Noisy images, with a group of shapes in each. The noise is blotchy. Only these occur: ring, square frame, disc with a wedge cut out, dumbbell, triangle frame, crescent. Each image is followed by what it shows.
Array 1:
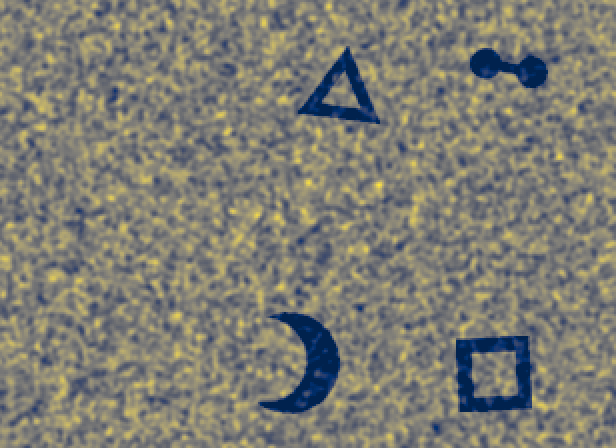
top middle: triangle frame; top right: dumbbell; bottom middle: crescent; bottom right: square frame
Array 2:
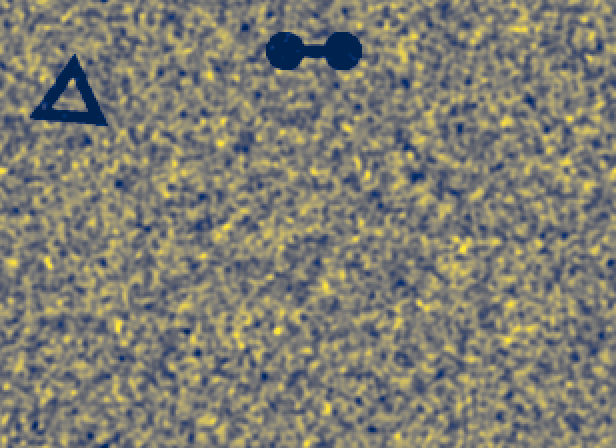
top left: triangle frame; top middle: dumbbell
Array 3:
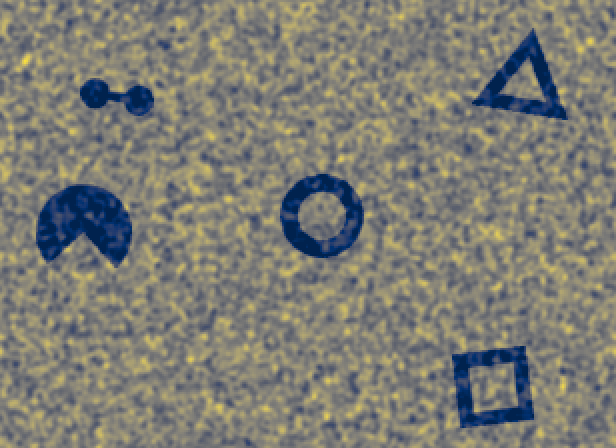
top left: dumbbell; top right: triangle frame; middle left: disc with a wedge cut out; centre: ring; bottom right: square frame
